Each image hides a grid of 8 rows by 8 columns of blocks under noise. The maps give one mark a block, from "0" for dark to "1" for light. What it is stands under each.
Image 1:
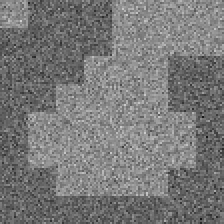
1 0 0 0 1 1 1 1
0 0 0 0 1 1 1 1
0 0 0 1 1 1 0 0
0 0 1 1 1 1 0 0
0 1 1 1 1 1 1 0
0 1 1 1 1 1 1 0
0 0 1 1 1 1 0 0
0 0 0 0 0 0 0 0
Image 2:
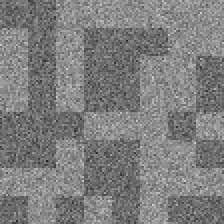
0 0 1 1 1 1 1 1
1 0 1 0 0 0 1 1
1 0 1 0 0 1 1 0
1 0 1 0 0 1 1 0
0 0 0 1 1 1 0 1
0 0 1 0 0 1 1 0
1 1 1 0 0 1 1 1
0 1 0 1 0 1 0 0
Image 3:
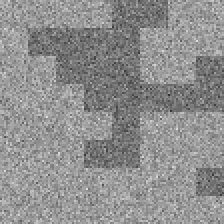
1 1 1 1 0 0 1 1
1 0 0 0 0 1 1 1
1 1 0 0 0 1 1 0
1 1 1 0 0 0 0 0
1 1 1 1 0 1 1 1
1 1 1 0 0 1 1 1
1 1 1 1 1 1 1 0
1 1 1 1 1 1 1 1
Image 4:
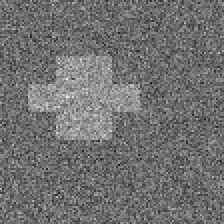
0 0 0 0 0 0 0 0
0 0 0 0 0 0 0 0
0 0 1 1 0 0 0 0
0 1 1 1 1 0 0 0
0 0 1 1 0 0 0 0
0 0 0 0 0 0 0 0
0 0 0 0 0 0 0 0
0 0 0 0 0 0 0 0
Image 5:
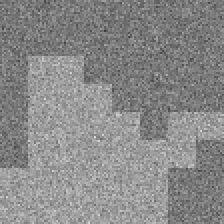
0 0 0 0 0 0 0 0
0 0 0 0 0 0 0 0
0 1 1 0 0 0 0 0
0 1 1 1 0 0 0 0
0 1 1 1 1 0 1 1
0 1 1 1 1 1 1 0
1 1 1 1 1 1 0 0
1 1 1 1 1 1 0 0
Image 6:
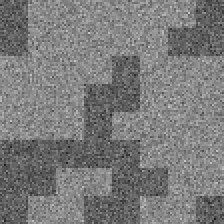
0 1 1 1 1 1 1 0
0 1 1 1 1 1 0 0
1 1 1 1 0 1 1 1
1 1 1 0 0 1 1 1
1 1 1 0 1 1 1 1
0 0 0 0 0 1 1 1
0 0 1 1 0 0 1 1
0 1 1 0 0 1 1 0
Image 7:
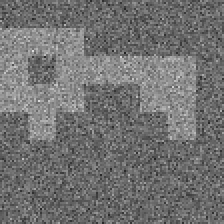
0 0 0 0 0 0 0 0
1 1 1 0 0 0 0 0
1 0 1 1 1 1 1 0
1 1 1 0 0 1 1 0
0 1 0 0 0 0 1 0
0 0 0 0 0 0 0 0
0 0 0 0 0 0 0 0
0 0 0 0 0 0 0 0
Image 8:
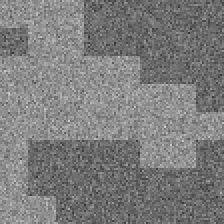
1 1 1 0 0 0 0 0
0 1 1 0 0 0 0 0
1 1 1 1 1 0 0 0
1 1 1 1 1 1 1 0
1 1 1 1 1 1 1 1
1 0 0 0 0 1 1 0
1 0 0 0 0 0 0 0
1 1 0 0 0 0 0 0
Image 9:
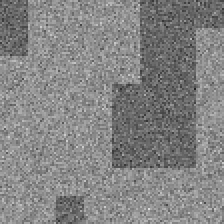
0 1 1 1 1 0 0 0
0 1 1 1 1 0 0 1
1 1 1 1 1 0 0 1
1 1 1 1 0 0 0 1
1 1 1 1 0 0 0 1
1 1 1 1 0 0 0 1
1 1 1 1 1 1 1 1
1 1 0 1 1 1 1 1
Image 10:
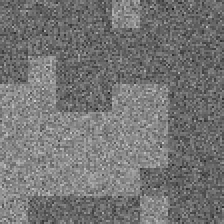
0 0 0 0 1 0 0 0
0 0 0 0 0 0 0 0
0 1 0 0 0 0 0 0
1 1 0 0 1 1 0 0
1 1 1 1 1 1 0 0
1 1 1 1 1 1 0 0
1 1 1 1 1 0 0 0
1 0 0 0 0 1 0 0
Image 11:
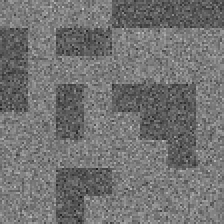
1 1 1 1 0 0 0 0
0 1 0 0 1 1 1 1
0 1 1 1 1 1 1 1
0 1 0 1 0 0 0 1
1 1 0 1 1 0 0 1
1 1 1 1 1 1 0 1
1 1 0 0 1 1 1 1
1 1 0 1 1 1 1 1
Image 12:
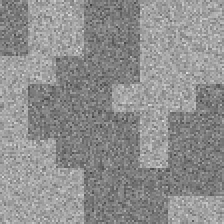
0 1 1 0 0 1 1 1
0 1 1 0 0 1 1 1
1 1 0 0 0 1 1 1
1 0 0 0 1 1 1 0
1 0 0 0 0 1 0 0
1 1 0 0 0 1 0 0
1 1 1 0 0 0 0 0
1 1 1 0 0 0 1 1
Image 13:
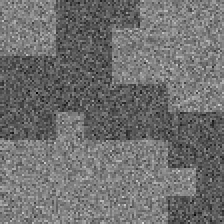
1 1 0 0 0 1 1 1
1 1 0 0 1 1 1 1
0 0 0 0 1 1 1 1
0 0 0 0 0 0 1 1
0 0 1 0 0 0 0 0
1 1 1 1 1 1 0 0
1 1 1 1 1 1 1 0
1 1 1 1 1 1 0 0
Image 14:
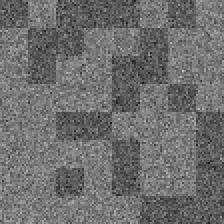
0 1 0 0 0 1 0 1
1 0 0 1 1 0 1 1
1 0 1 1 0 0 1 1
1 1 1 1 0 1 0 1
1 1 0 0 1 1 1 0
1 1 1 1 0 1 1 0
1 1 0 1 0 1 1 0
1 1 1 1 1 0 0 0
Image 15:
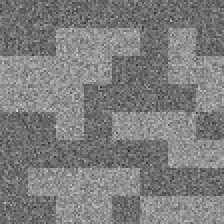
0 0 0 0 0 0 0 0
0 0 1 1 1 0 1 0
1 1 1 1 0 0 1 1
1 1 1 0 0 0 0 1
0 0 1 0 1 1 1 0
0 0 0 0 0 0 1 1
0 1 1 1 1 0 0 0
0 0 1 1 0 1 1 1
